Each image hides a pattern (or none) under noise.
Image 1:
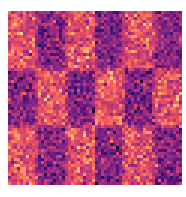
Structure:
a checkerboard
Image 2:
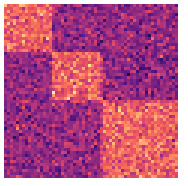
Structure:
blocks along the diagonal
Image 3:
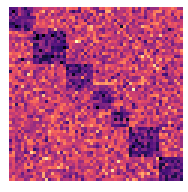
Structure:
blocks along the diagonal
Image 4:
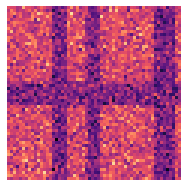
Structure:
bands of rows crossing bands of columns
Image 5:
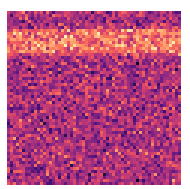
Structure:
one band of rows
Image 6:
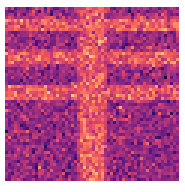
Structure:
bands of rows crossing bands of columns
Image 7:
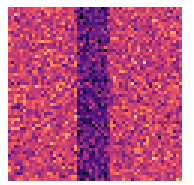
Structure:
one band of columns
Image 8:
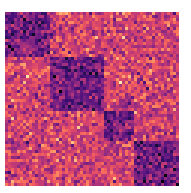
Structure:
blocks along the diagonal
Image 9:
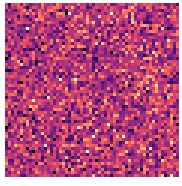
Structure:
only noise
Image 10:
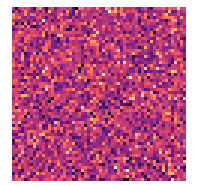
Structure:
only noise
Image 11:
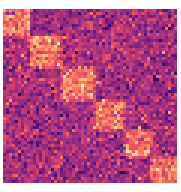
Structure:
blocks along the diagonal
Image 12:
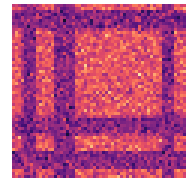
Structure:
bands of rows crossing bands of columns
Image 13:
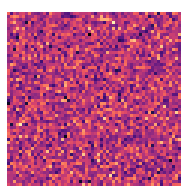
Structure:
only noise
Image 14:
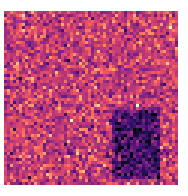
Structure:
one block
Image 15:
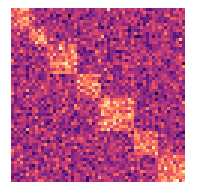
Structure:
blocks along the diagonal
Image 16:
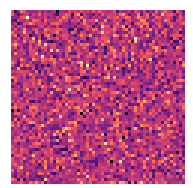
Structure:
only noise
